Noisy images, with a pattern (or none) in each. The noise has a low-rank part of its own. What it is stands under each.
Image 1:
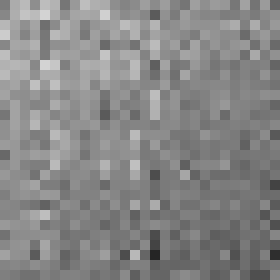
a smooth slope
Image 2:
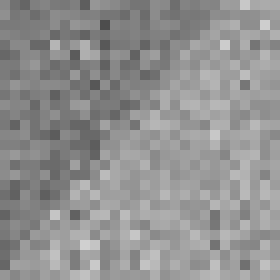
a sharp edge
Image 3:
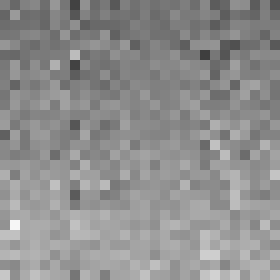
a smooth slope
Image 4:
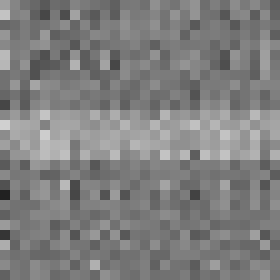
one horizontal stripe
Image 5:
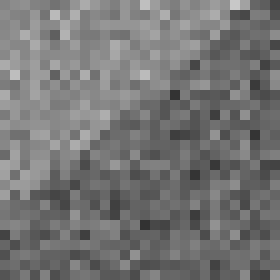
a sharp edge
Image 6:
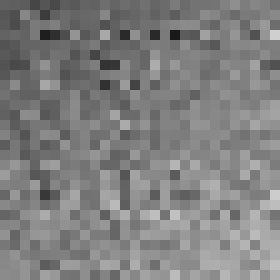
a smooth slope
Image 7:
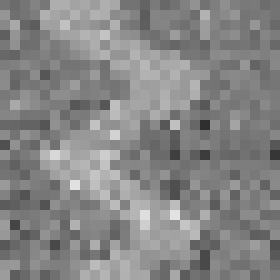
a wavy band
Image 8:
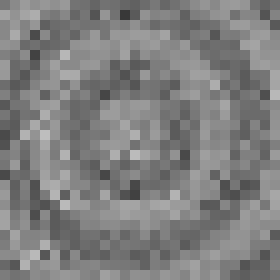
rings round one point
